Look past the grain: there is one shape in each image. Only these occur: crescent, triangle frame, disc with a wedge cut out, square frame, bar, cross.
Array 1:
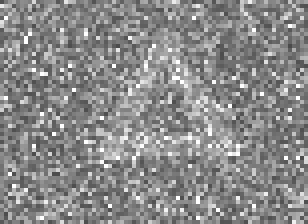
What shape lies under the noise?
triangle frame
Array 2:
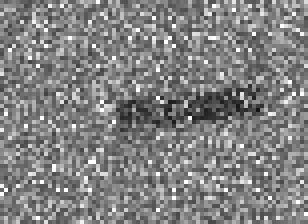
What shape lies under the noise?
bar
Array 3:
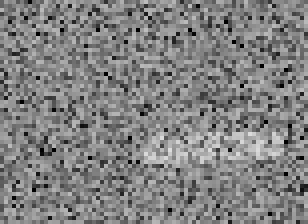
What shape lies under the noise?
bar
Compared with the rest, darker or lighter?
lighter
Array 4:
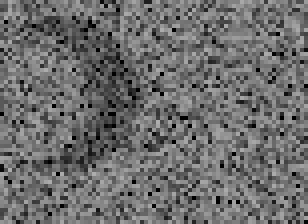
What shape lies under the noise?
crescent
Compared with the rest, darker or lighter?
darker
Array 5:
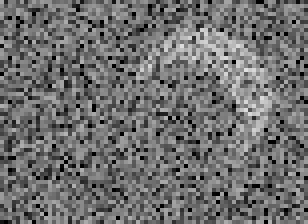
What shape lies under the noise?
crescent
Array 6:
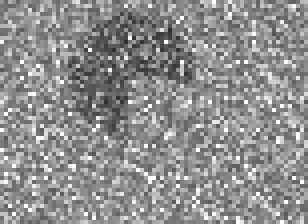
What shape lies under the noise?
disc with a wedge cut out
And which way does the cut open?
down and right
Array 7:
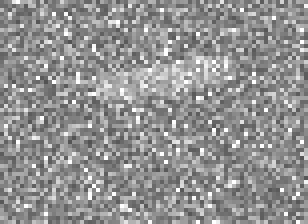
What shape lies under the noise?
bar
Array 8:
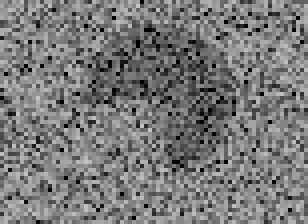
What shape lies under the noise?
disc with a wedge cut out
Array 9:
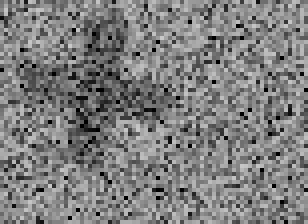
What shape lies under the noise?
cross
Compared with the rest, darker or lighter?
darker
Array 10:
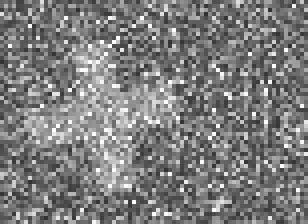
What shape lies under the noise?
cross
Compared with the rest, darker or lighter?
lighter
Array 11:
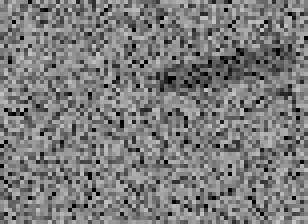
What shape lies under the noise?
bar
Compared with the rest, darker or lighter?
darker
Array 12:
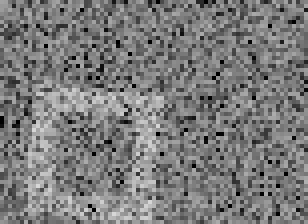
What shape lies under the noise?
square frame
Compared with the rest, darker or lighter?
lighter
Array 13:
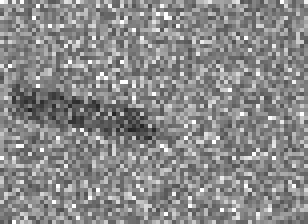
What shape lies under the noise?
bar
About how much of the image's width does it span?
half
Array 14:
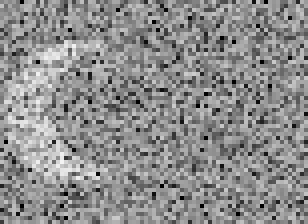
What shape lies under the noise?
crescent
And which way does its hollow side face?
right
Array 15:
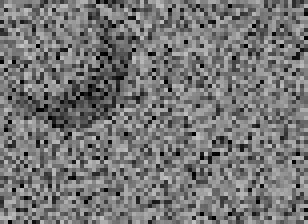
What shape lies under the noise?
crescent
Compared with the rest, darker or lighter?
darker
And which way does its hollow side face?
up and left
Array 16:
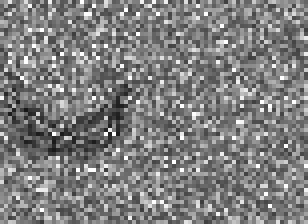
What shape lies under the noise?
crescent
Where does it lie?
middle left
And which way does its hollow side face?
up
